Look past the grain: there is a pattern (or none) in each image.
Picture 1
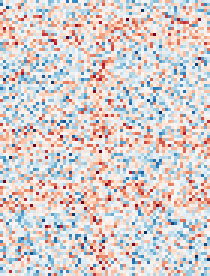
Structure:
bands of rows crossing bands of columns
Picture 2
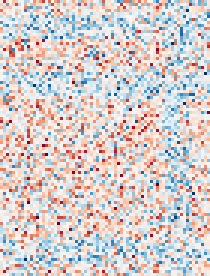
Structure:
bands of rows crossing bands of columns
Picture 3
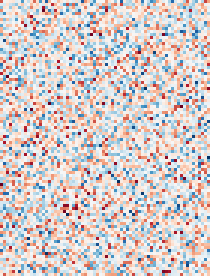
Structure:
only noise
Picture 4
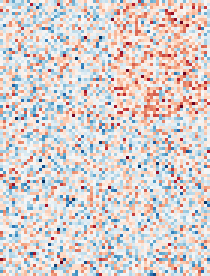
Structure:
one block
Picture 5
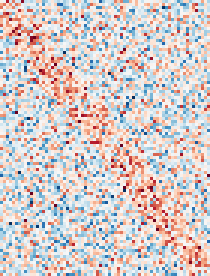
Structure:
a diagonal band
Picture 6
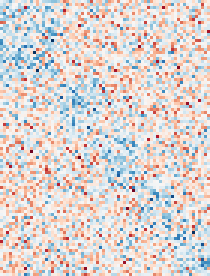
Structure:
blocks along the diagonal
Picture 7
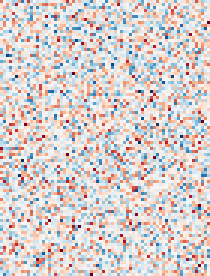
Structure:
only noise
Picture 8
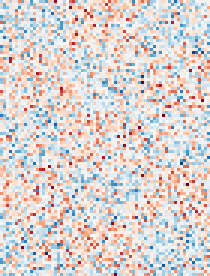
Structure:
a checkerboard
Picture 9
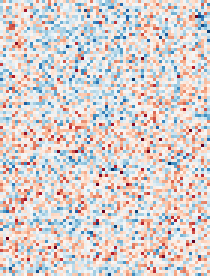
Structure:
bands of rows crossing bands of columns
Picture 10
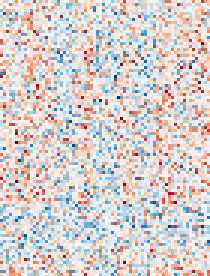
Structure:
bands of rows crossing bands of columns
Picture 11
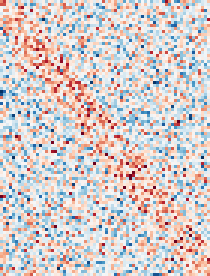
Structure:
a diagonal band
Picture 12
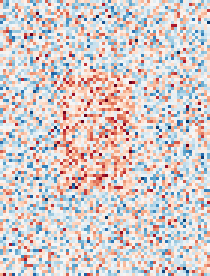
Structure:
one block
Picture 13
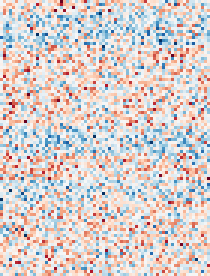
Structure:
bands of rows
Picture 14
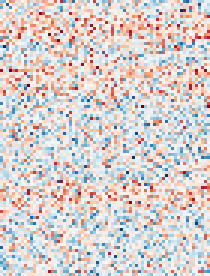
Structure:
bands of rows
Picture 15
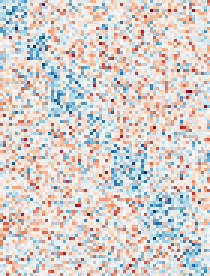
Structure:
blocks along the diagonal
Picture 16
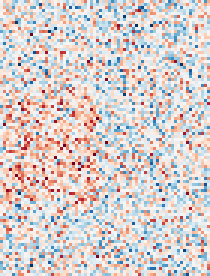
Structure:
one block
